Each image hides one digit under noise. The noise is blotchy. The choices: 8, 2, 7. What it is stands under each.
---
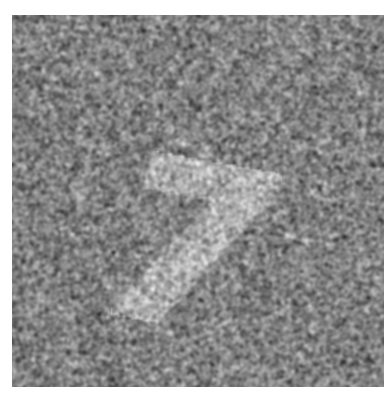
7
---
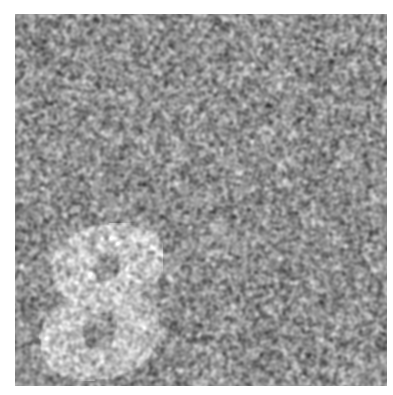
8
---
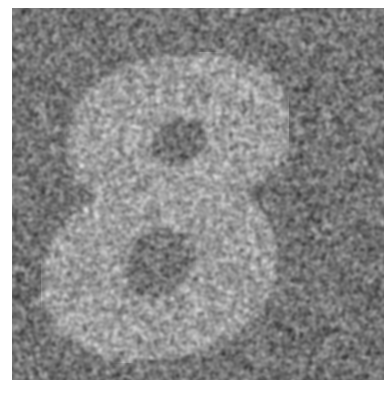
8
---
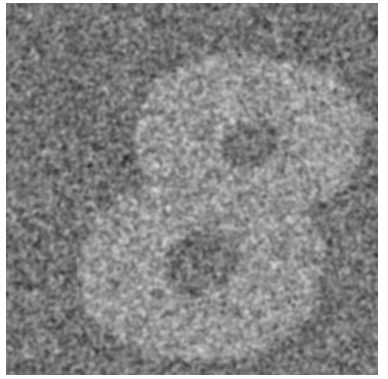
8
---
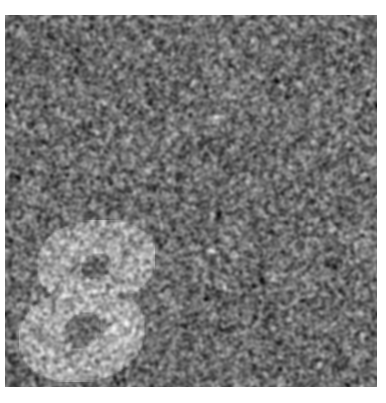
8
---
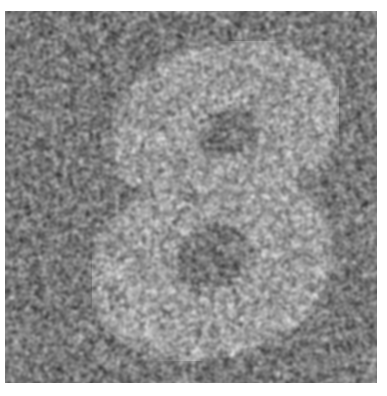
8
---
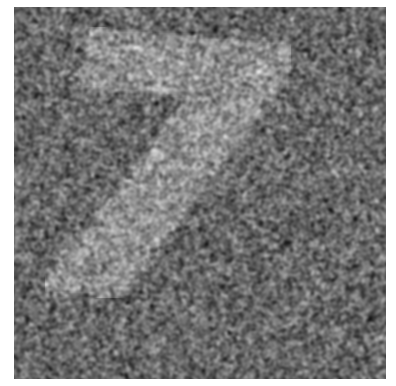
7
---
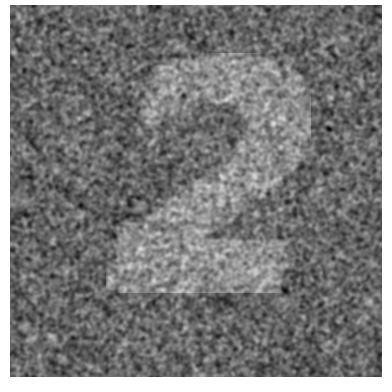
2
